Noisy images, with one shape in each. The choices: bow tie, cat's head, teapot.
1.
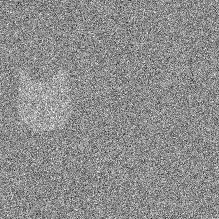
cat's head
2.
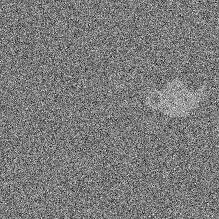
teapot
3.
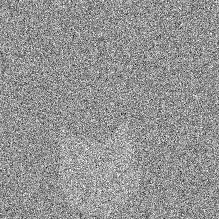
cat's head
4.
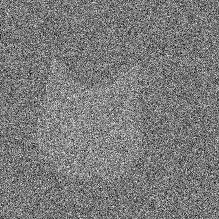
cat's head
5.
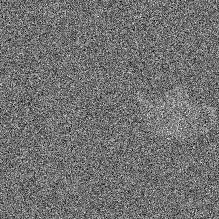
teapot
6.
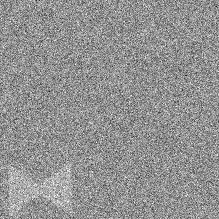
bow tie
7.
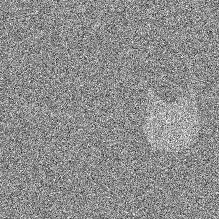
cat's head
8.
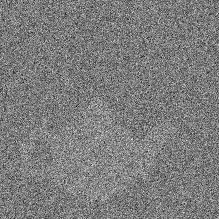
teapot
